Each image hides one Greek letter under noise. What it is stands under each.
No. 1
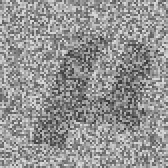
mu
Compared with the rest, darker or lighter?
darker
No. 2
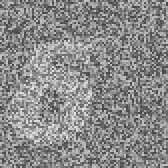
delta
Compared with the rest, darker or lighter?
lighter
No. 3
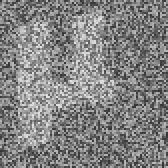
mu
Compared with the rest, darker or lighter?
lighter
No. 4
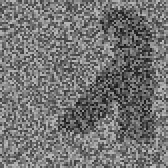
lambda
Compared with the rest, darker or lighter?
darker
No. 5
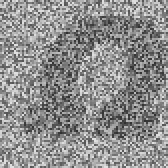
omega
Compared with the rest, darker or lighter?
darker
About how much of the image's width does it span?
nearly all
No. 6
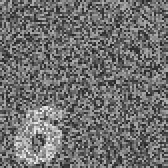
delta
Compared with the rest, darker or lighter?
lighter
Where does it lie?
bottom left
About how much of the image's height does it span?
a third
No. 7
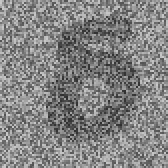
delta
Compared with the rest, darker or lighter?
darker
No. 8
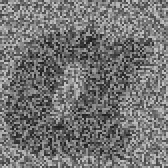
alpha
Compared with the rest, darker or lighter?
darker
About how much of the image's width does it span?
nearly all
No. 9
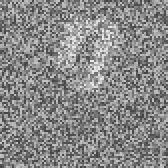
eta
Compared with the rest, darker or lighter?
lighter
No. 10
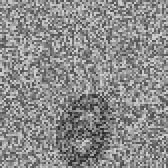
theta
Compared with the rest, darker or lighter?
darker
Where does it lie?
bottom middle
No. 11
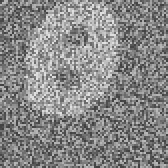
theta
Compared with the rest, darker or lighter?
lighter
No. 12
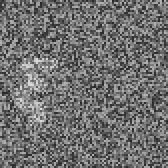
xi
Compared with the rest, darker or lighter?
lighter
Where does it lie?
middle left
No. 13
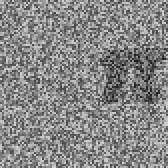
pi
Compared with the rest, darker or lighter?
darker
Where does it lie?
middle right
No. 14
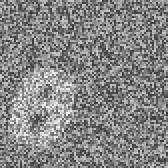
theta
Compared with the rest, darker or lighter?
lighter
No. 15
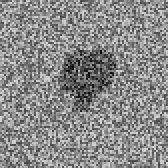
phi
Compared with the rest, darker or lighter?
darker
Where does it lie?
centre
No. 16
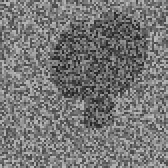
phi
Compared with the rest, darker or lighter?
darker
